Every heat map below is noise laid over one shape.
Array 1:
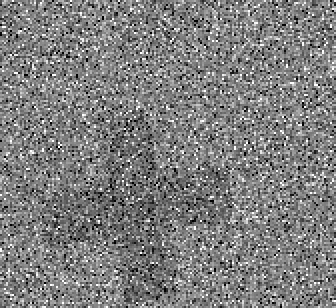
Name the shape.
cross
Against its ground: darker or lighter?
darker
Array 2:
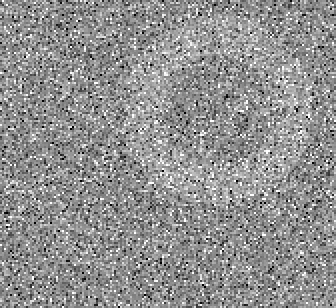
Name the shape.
ring
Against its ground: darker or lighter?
lighter
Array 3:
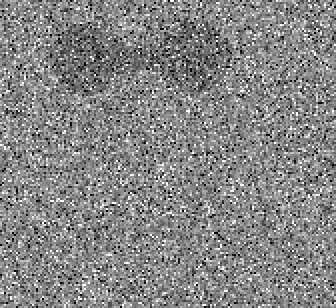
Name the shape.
dumbbell
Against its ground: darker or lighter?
darker
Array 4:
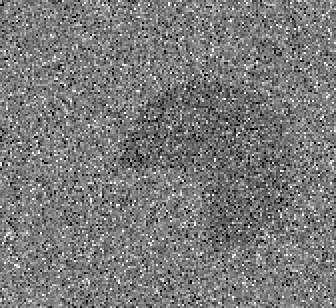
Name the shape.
disc with a wedge cut out
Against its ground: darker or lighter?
darker
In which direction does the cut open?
down and left
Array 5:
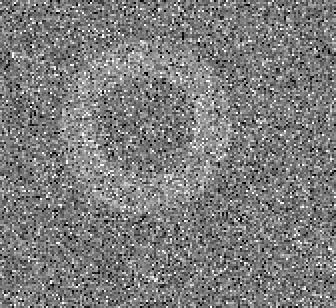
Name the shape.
ring
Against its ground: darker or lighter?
lighter
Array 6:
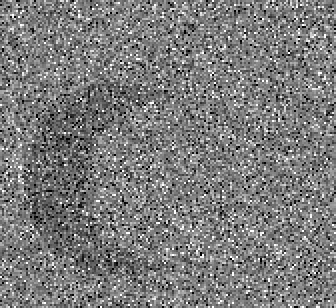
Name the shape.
crescent
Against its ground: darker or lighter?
darker
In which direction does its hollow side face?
right
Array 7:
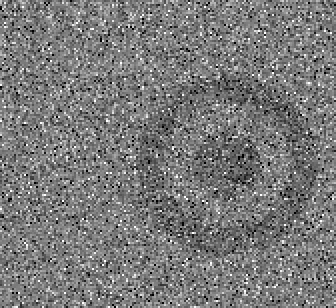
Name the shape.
bullseye
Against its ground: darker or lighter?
darker
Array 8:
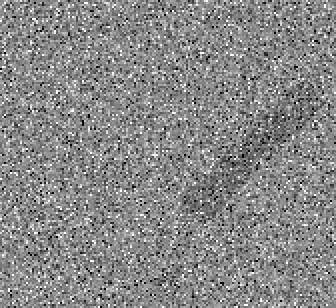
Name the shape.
bar
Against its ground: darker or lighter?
darker
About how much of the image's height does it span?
half
